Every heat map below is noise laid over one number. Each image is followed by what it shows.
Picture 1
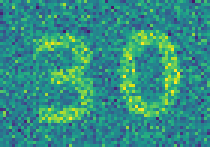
30
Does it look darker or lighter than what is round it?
lighter
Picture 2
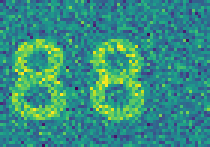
88
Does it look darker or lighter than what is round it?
lighter
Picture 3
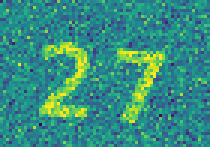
27
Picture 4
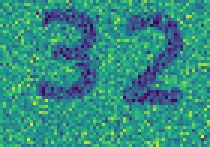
32
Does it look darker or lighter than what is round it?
darker
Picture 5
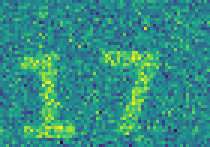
17
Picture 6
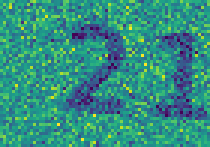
21
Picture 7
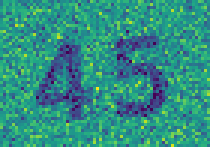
45
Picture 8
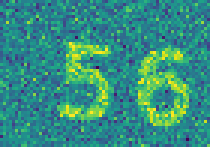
56
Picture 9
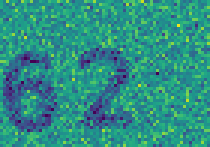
62
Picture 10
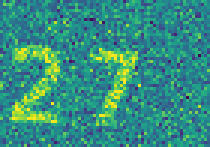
27
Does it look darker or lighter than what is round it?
lighter
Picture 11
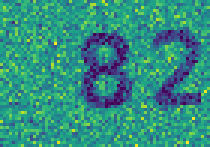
82
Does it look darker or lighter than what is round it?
darker
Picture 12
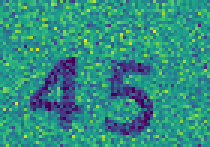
45
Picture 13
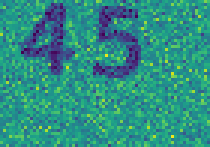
45
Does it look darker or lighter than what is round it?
darker
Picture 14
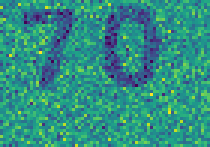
70
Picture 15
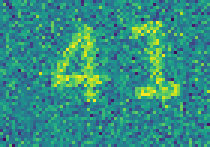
41
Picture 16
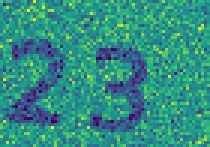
23
